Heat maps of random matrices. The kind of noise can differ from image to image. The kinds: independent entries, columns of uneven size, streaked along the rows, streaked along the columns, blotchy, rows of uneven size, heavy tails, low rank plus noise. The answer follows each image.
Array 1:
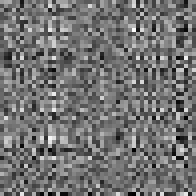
low rank plus noise
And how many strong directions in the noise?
two
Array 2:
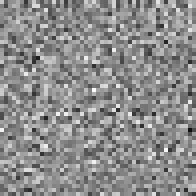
low rank plus noise
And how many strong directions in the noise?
five to eight
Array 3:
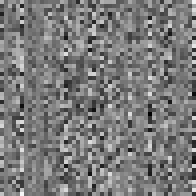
columns of uneven size
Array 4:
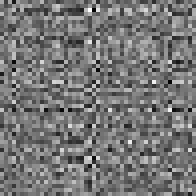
low rank plus noise
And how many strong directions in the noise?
two
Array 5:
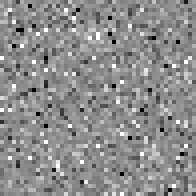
heavy tails
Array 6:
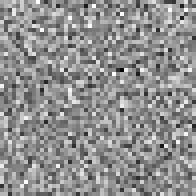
independent entries
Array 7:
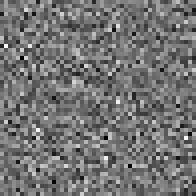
low rank plus noise
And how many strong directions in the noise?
five to eight
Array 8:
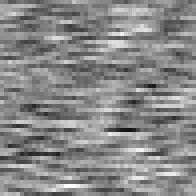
streaked along the rows
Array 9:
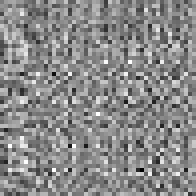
low rank plus noise
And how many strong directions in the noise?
two
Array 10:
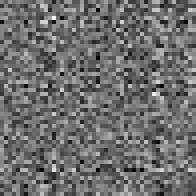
low rank plus noise
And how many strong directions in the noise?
three or four
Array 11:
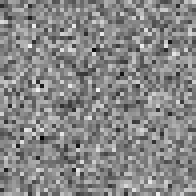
independent entries
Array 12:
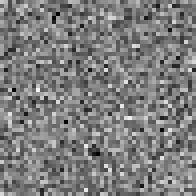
independent entries
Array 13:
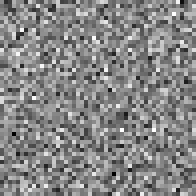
independent entries
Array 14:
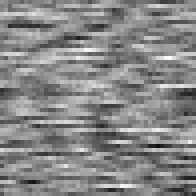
streaked along the rows
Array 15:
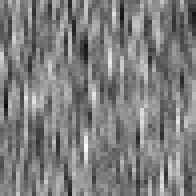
streaked along the columns
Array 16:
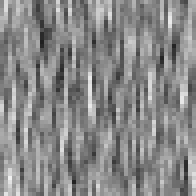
streaked along the columns
